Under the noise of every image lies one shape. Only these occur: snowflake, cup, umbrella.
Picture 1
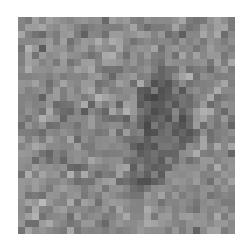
dark umbrella
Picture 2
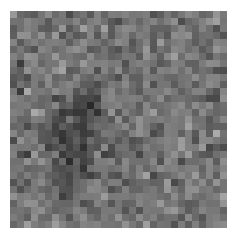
dark umbrella
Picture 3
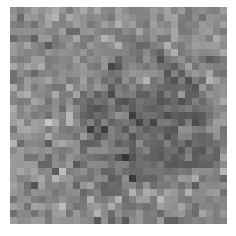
dark cup
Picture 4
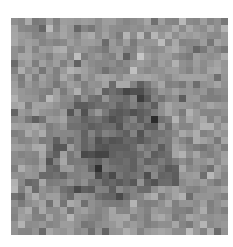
dark cup
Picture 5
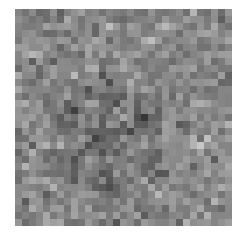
dark snowflake
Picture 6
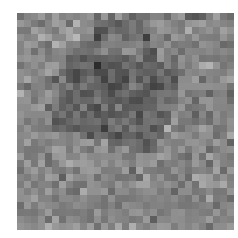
dark cup
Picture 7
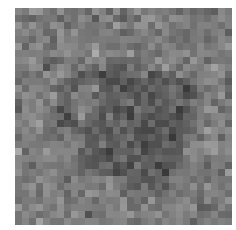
dark cup
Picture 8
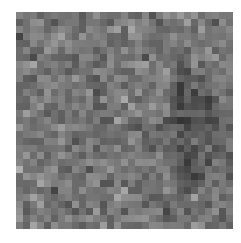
dark umbrella
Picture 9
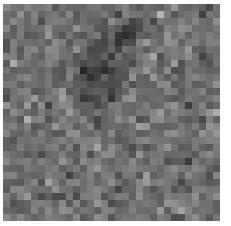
dark umbrella
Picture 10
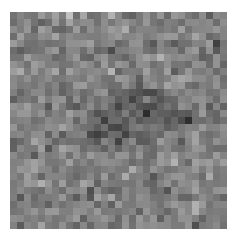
dark umbrella
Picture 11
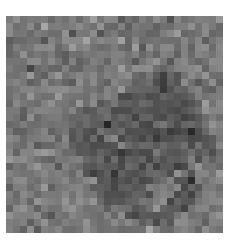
dark cup
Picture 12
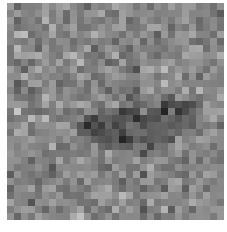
dark umbrella
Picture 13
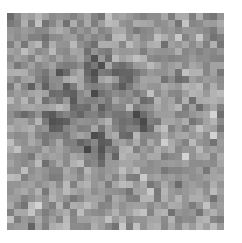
dark snowflake
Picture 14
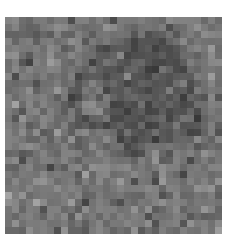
dark cup
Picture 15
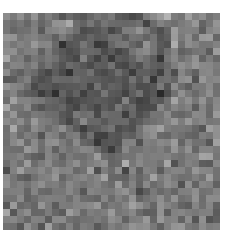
dark cup
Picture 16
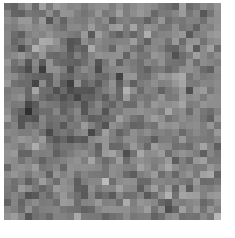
dark snowflake
